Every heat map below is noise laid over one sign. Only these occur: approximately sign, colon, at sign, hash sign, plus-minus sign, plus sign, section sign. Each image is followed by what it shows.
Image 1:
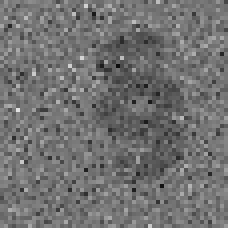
dark section sign
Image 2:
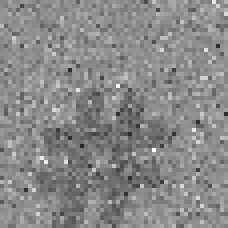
dark hash sign
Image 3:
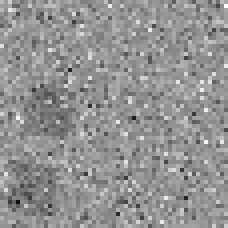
dark colon
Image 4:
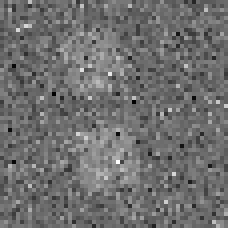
light colon
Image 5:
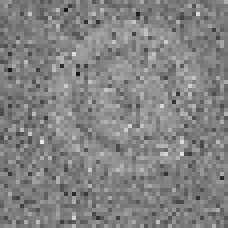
light at sign
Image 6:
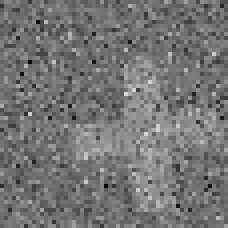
light plus sign
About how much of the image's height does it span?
two thirds
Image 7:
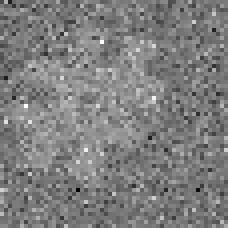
light hash sign
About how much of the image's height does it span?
two thirds
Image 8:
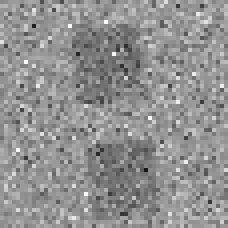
dark colon
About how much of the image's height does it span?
nearly all
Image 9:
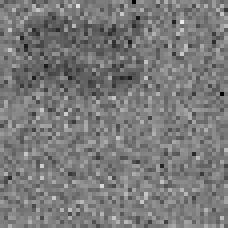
dark approximately sign
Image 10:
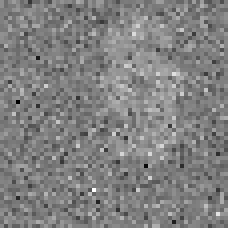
light section sign
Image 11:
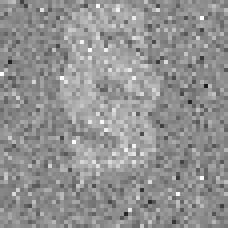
light section sign
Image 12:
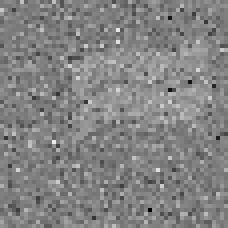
light approximately sign
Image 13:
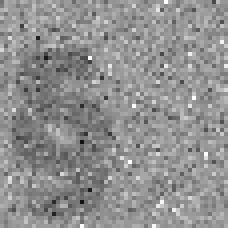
dark section sign
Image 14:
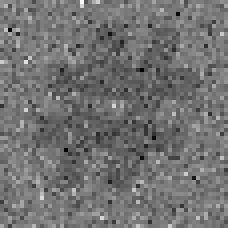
dark hash sign
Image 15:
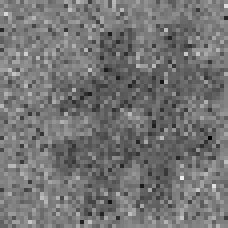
dark hash sign
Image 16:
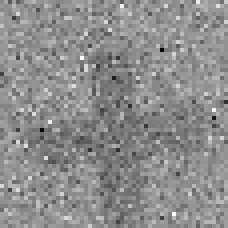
dark plus sign
